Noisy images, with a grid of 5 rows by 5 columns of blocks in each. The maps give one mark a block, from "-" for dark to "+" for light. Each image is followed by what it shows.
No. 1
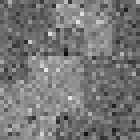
--++-
---+-
-++--
+++--
++---
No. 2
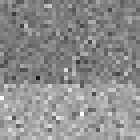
-----
-----
-----
+++++
+++++
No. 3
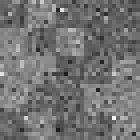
-+---
+-+--
++--+
+--++
-+--+
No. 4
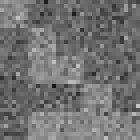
+----
-+---
-++--
---+-
-++++
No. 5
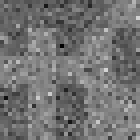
----+
-+-+-
++++-
-+-++
-+-++
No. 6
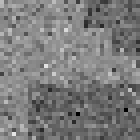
+++--
++++-
+++++
+----
+----
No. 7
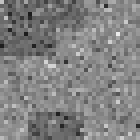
---++
--+++
+++++
+++++
+--++
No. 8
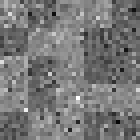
+-++-
-++--
+-+--
+-+++
-++--
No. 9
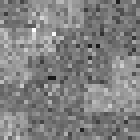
-++--
++---
+---+
---++
+----
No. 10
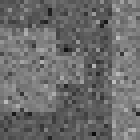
----+
++--+
+++-+
++--+
----+
